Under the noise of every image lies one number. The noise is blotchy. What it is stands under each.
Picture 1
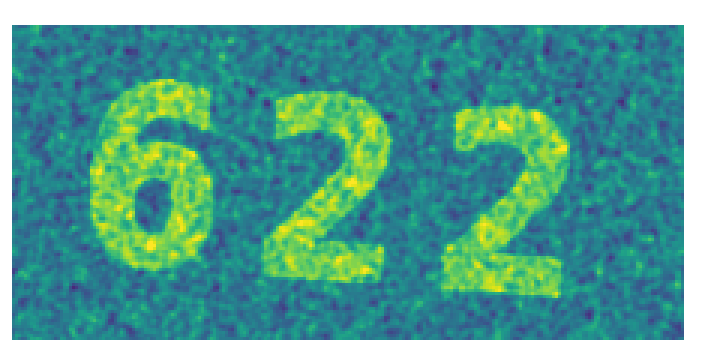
622
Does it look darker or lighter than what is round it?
lighter
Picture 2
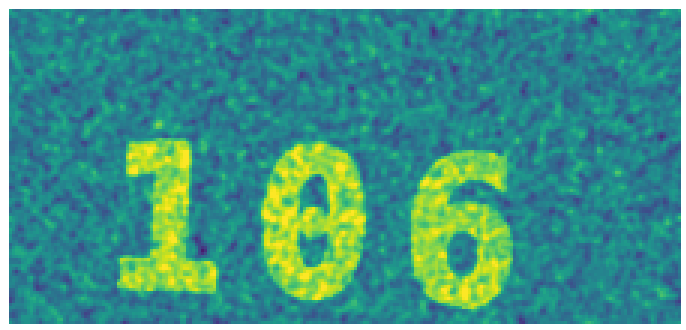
106
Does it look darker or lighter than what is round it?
lighter
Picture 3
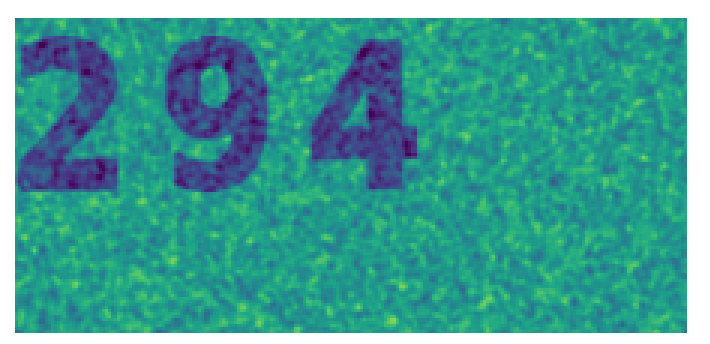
294
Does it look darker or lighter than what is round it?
darker
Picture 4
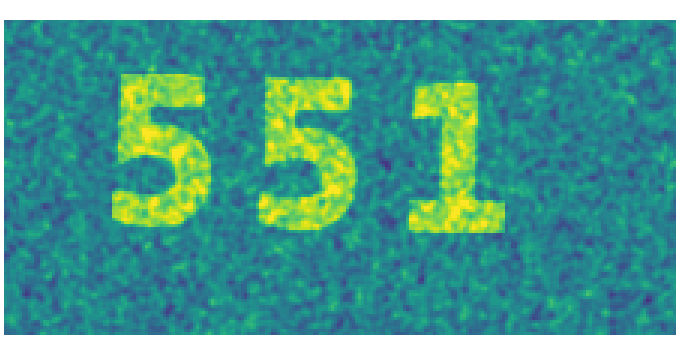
551
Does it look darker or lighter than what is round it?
lighter
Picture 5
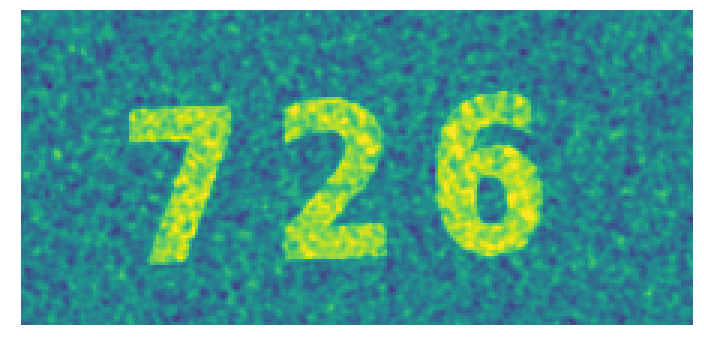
726
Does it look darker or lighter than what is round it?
lighter
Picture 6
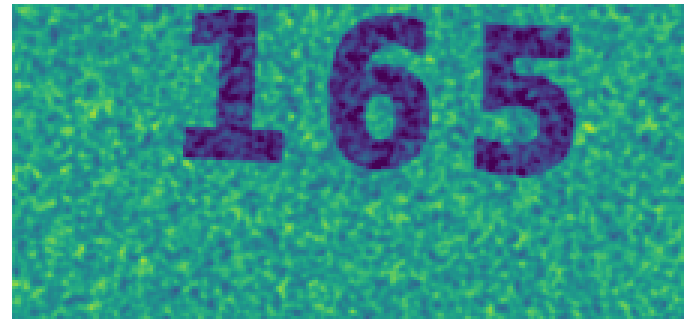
165
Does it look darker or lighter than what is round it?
darker
